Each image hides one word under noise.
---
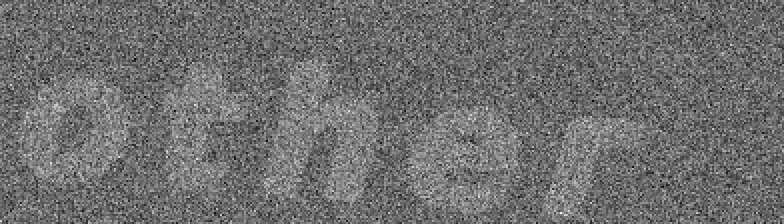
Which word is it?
other
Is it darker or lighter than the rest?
lighter
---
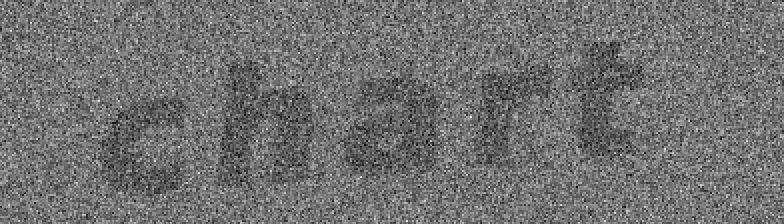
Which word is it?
chart
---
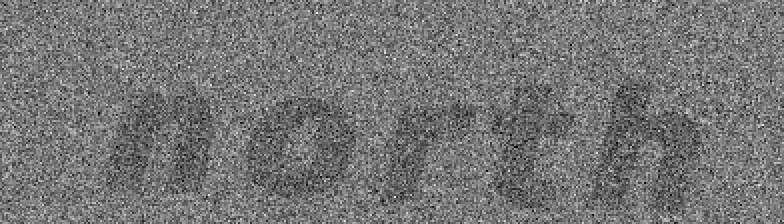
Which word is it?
north
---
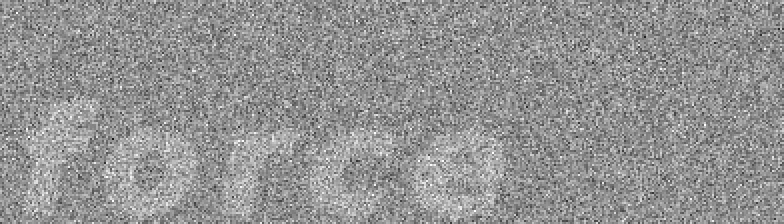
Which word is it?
force
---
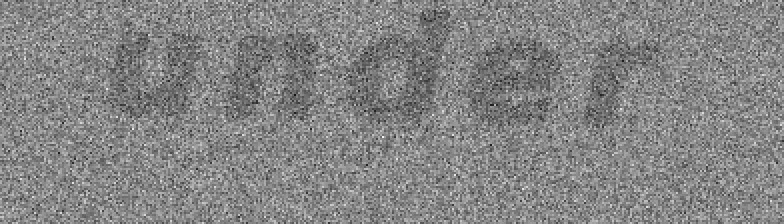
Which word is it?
under
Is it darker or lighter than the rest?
darker
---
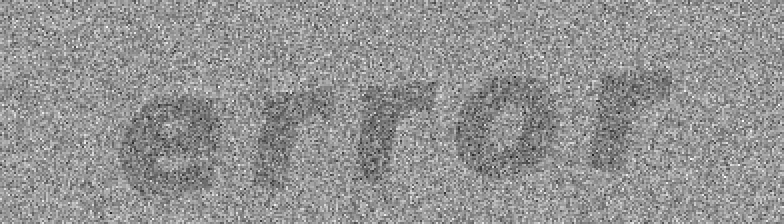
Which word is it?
error
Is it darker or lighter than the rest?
darker
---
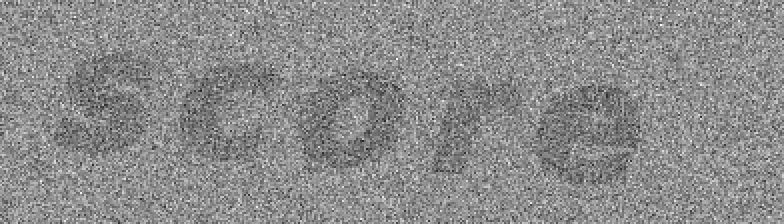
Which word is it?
score
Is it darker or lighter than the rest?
darker
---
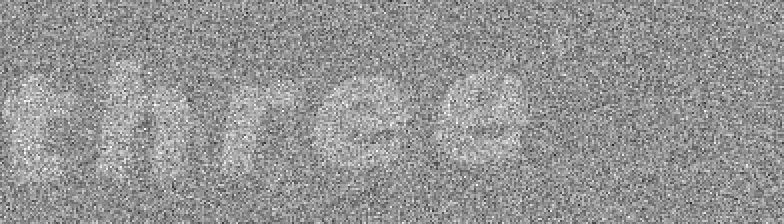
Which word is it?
three
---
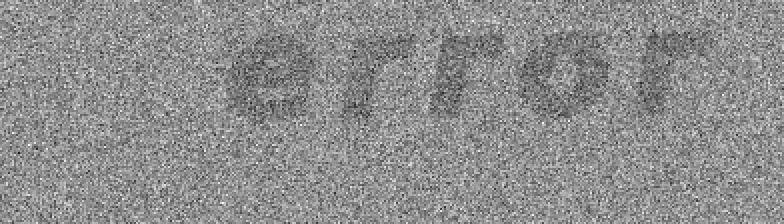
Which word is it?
error
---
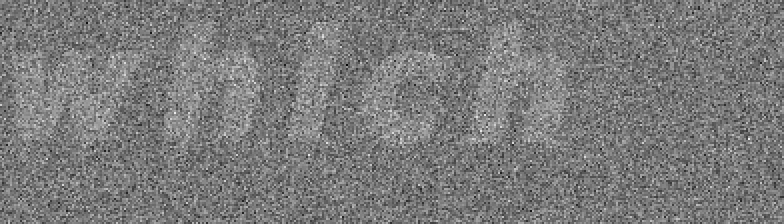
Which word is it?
which
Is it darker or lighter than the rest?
lighter
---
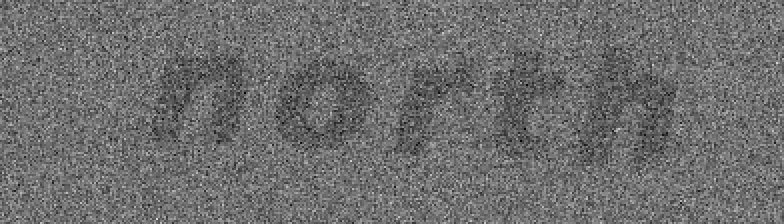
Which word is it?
north
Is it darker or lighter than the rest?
darker
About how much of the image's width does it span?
two thirds
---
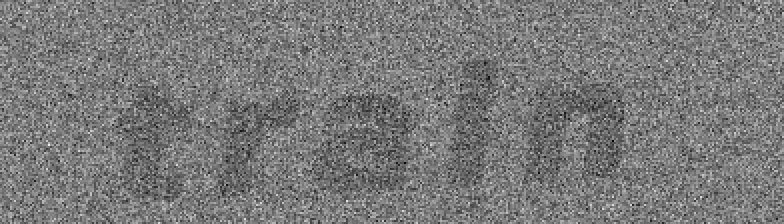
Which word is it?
train
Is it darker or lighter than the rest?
darker
